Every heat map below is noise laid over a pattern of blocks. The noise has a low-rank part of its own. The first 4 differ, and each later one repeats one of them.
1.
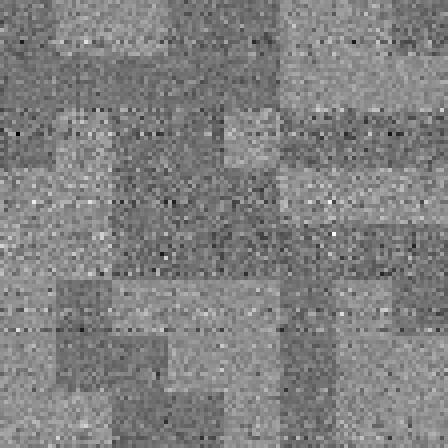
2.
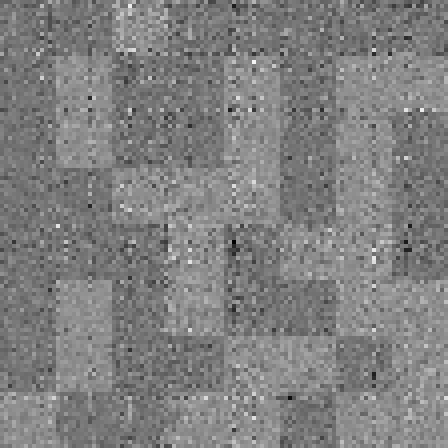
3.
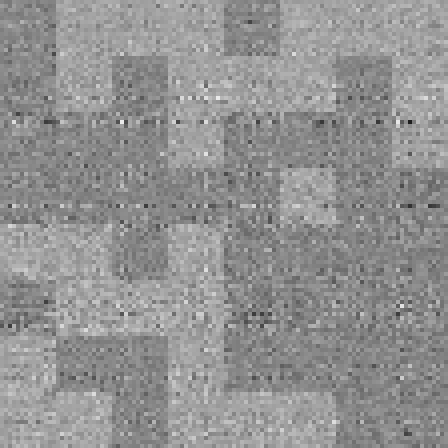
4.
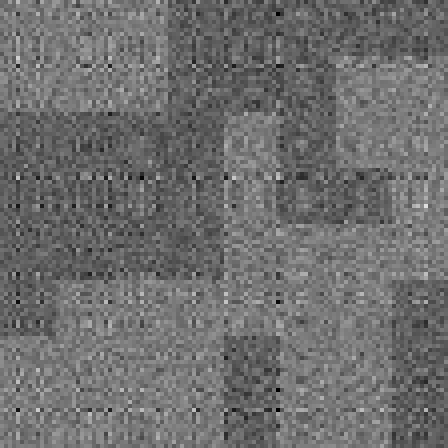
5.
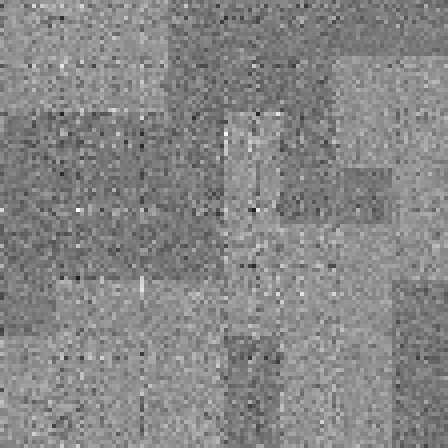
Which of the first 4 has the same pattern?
4
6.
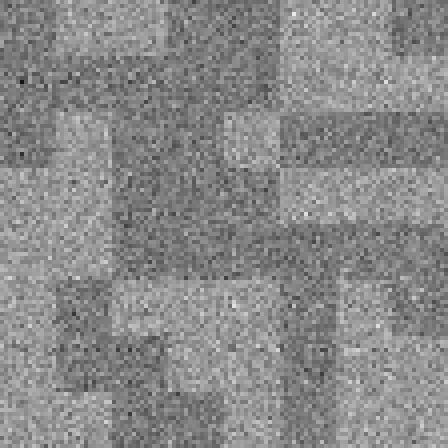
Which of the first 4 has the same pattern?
1
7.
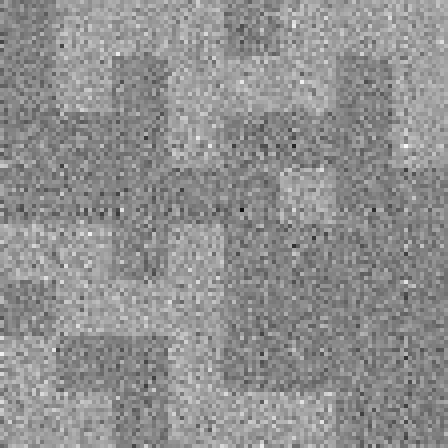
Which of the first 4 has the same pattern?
3
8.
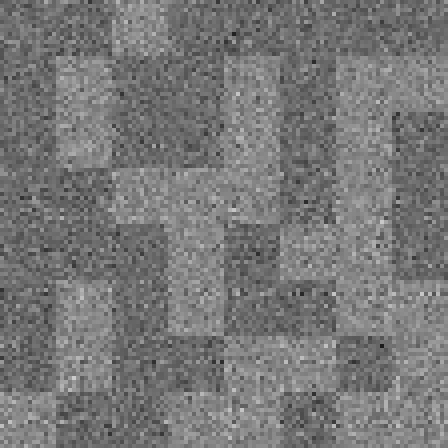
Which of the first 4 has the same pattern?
2
